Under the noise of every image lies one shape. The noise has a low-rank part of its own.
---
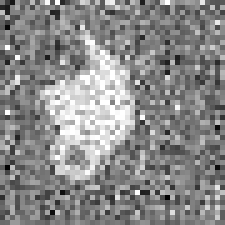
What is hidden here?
light teapot
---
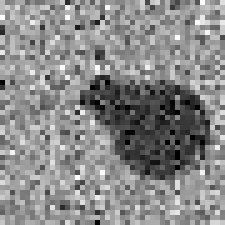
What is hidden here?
dark light bulb
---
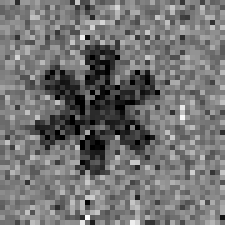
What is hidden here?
dark asterisk
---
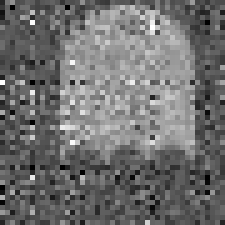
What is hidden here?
light ghost
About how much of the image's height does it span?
two thirds
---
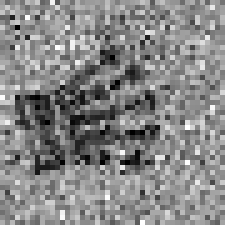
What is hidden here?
dark chess queen
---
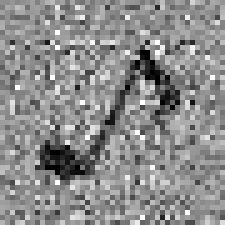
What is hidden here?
dark musical note
